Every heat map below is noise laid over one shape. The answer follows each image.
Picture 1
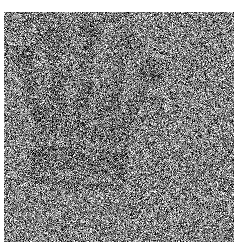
chess queen
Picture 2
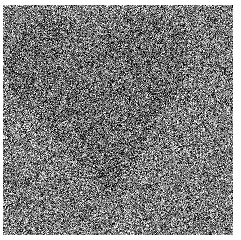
heart
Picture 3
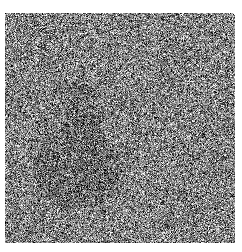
pear
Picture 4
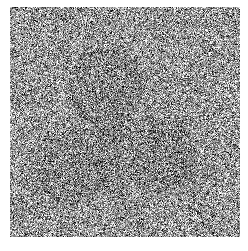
club
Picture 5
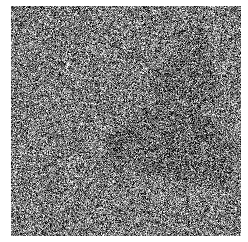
chess pawn
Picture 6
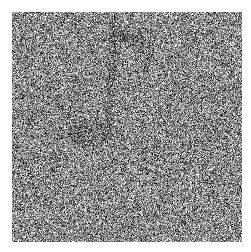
musical note
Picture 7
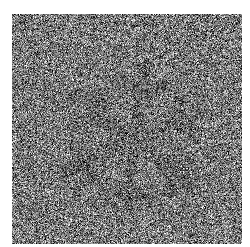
snowflake
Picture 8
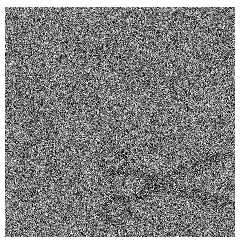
pair of scissors
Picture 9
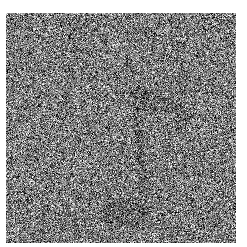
musical note
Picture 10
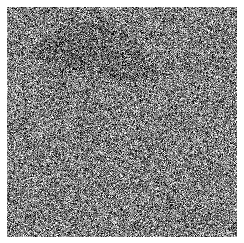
umbrella
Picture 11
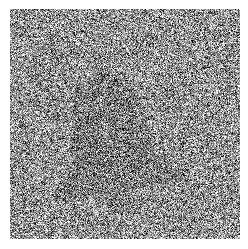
bell
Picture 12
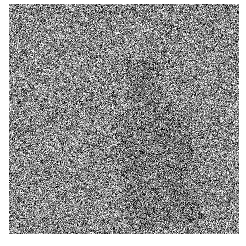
bottle
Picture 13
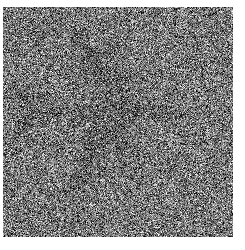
airplane
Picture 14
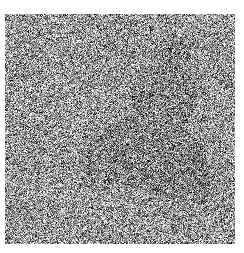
chess pawn
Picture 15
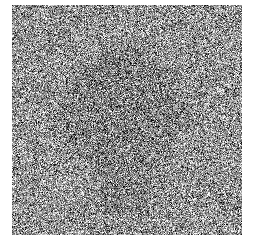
light bulb
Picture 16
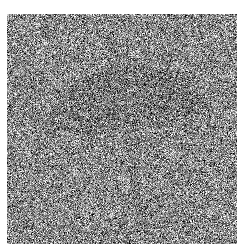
umbrella
